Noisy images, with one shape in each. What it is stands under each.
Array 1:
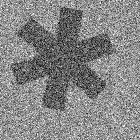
dark asterisk
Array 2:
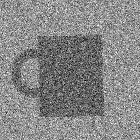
dark cup
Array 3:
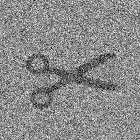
dark pair of scissors
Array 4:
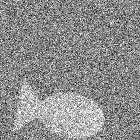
light fish
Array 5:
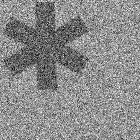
dark asterisk
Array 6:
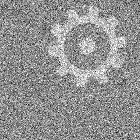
light gear
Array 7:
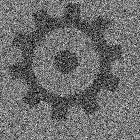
dark gear
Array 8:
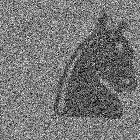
dark chess knight
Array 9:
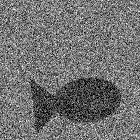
dark fish
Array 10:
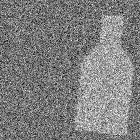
light bottle
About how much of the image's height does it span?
nearly all
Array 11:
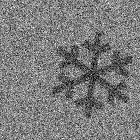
dark snowflake
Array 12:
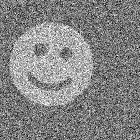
light smiling face
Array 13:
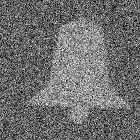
light bell
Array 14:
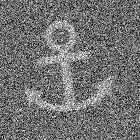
light anchor
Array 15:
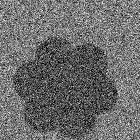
dark flower
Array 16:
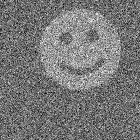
light smiling face
